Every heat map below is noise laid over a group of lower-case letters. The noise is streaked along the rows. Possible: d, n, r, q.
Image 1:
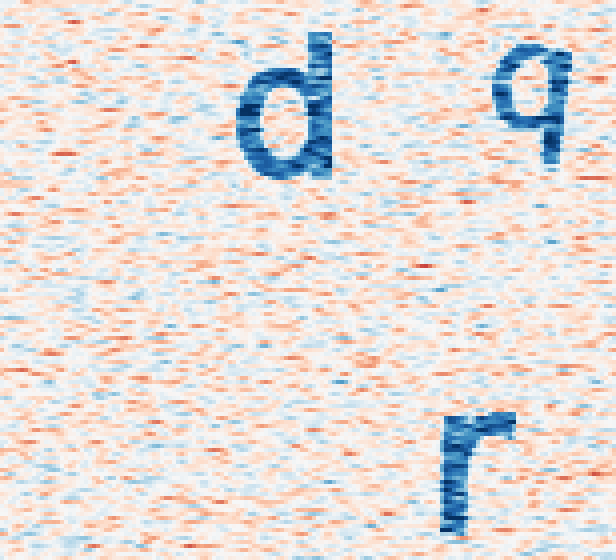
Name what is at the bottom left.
nothing
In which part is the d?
top middle
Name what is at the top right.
q
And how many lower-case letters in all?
3
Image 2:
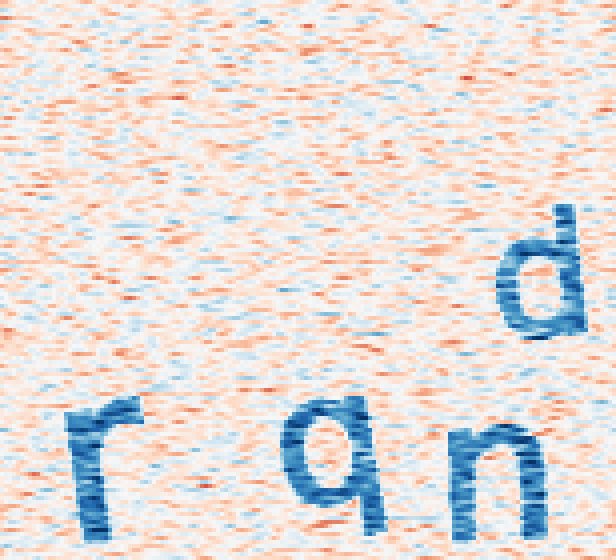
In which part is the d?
middle right
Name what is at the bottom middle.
q
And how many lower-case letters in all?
4
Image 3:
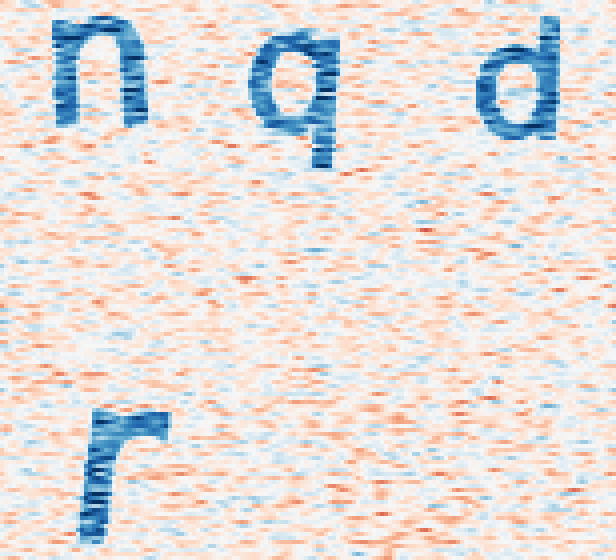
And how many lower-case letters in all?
4
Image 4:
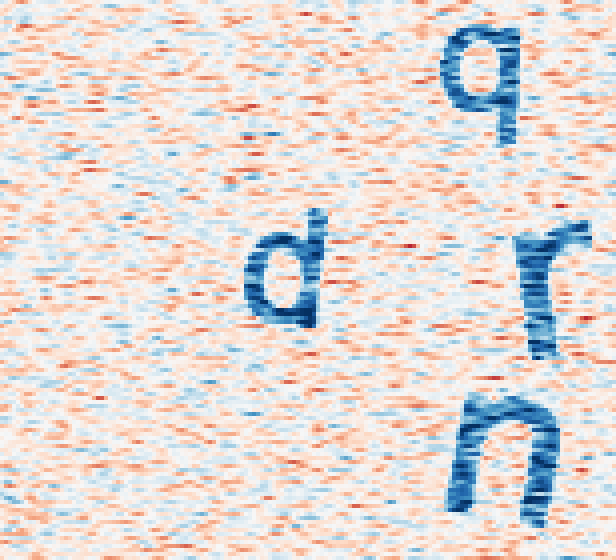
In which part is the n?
bottom right
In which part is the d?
centre
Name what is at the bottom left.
nothing
